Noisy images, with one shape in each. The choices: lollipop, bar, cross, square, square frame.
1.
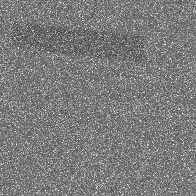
bar
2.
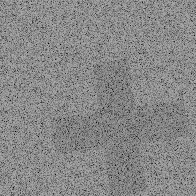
cross
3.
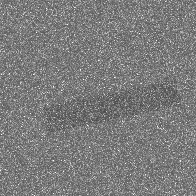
bar
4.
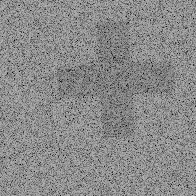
cross
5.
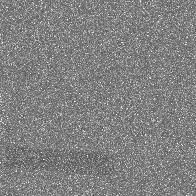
bar
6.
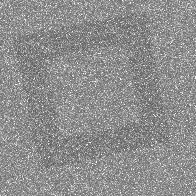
square frame
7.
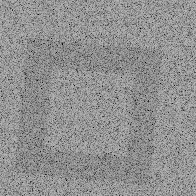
square frame
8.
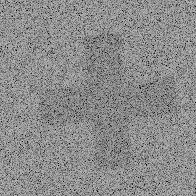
cross
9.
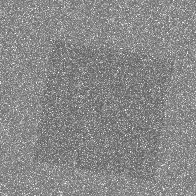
square
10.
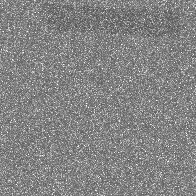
bar
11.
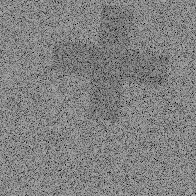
cross
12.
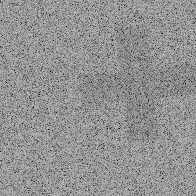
cross
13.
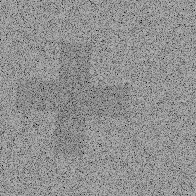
cross
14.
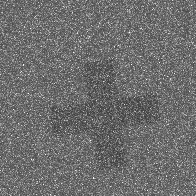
cross
